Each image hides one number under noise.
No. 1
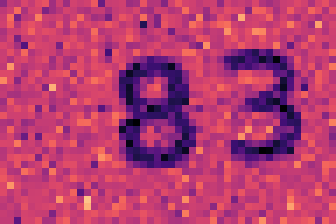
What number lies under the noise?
83
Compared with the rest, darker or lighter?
darker
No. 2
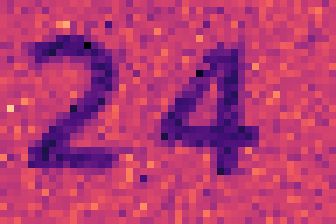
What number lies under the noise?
24
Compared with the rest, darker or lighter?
darker
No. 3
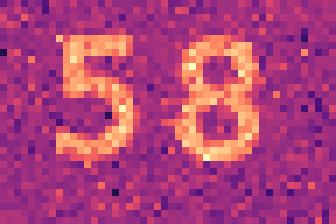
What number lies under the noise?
58
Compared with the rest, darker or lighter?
lighter
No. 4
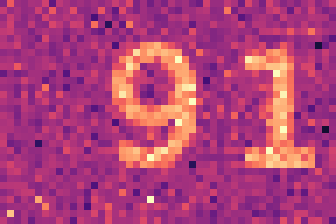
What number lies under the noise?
91
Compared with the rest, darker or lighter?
lighter
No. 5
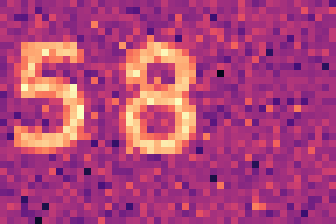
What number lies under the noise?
58
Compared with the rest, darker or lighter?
lighter
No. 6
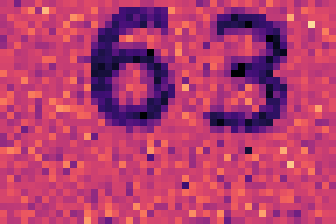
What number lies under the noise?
63
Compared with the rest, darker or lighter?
darker
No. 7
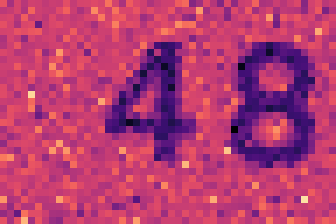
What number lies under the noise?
48
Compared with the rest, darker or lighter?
darker
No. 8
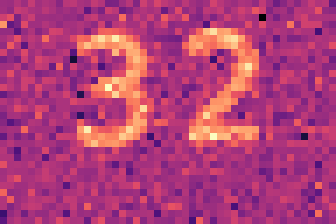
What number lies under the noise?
32
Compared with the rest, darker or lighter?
lighter
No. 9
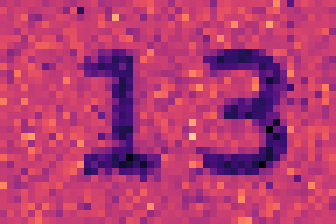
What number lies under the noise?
13
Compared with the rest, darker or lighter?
darker
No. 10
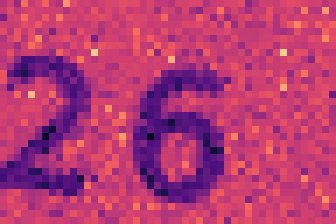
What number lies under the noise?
26
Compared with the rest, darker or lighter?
darker
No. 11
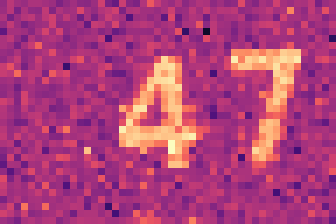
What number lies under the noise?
47
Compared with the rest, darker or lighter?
lighter
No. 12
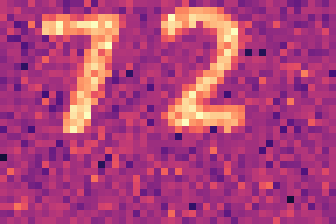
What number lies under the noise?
72
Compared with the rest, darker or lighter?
lighter
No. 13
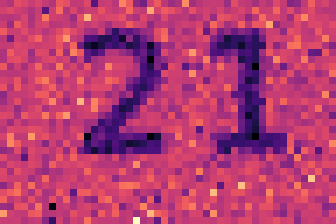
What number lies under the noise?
21
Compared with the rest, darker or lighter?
darker
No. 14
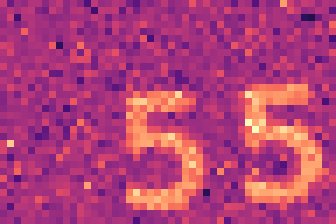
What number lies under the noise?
55
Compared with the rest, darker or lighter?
lighter
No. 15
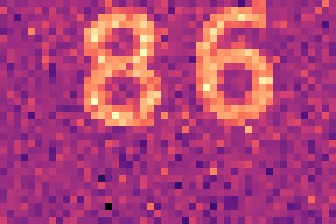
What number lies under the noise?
86
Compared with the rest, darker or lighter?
lighter
